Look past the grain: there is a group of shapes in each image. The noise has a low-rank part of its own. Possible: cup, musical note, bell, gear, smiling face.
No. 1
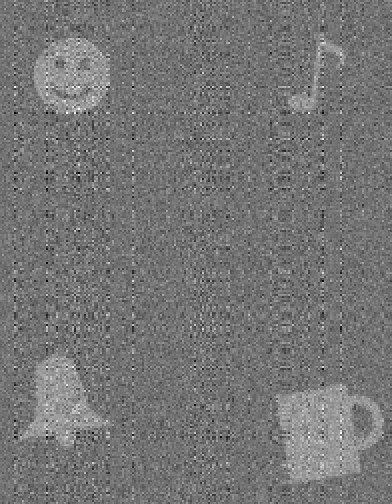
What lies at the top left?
smiling face
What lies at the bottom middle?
nothing
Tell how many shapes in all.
4
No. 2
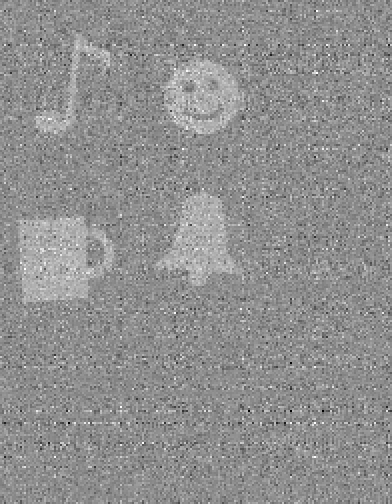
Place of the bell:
centre
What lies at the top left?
musical note
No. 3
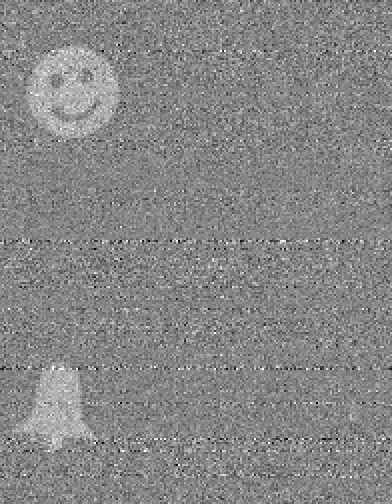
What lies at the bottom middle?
nothing
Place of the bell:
bottom left
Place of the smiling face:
top left
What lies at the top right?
nothing
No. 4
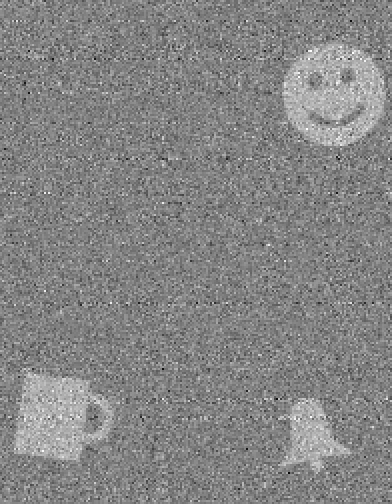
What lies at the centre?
nothing
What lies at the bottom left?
cup
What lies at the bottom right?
bell
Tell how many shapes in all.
3
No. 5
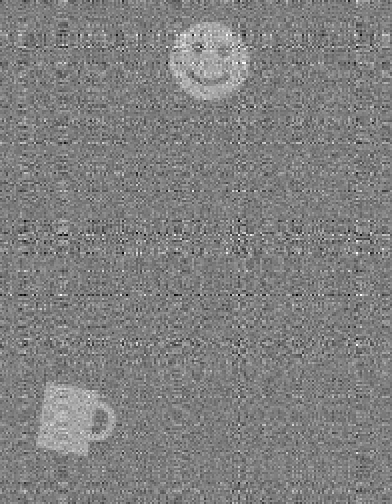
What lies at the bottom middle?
nothing
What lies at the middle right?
nothing
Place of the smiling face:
top middle
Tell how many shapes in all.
2
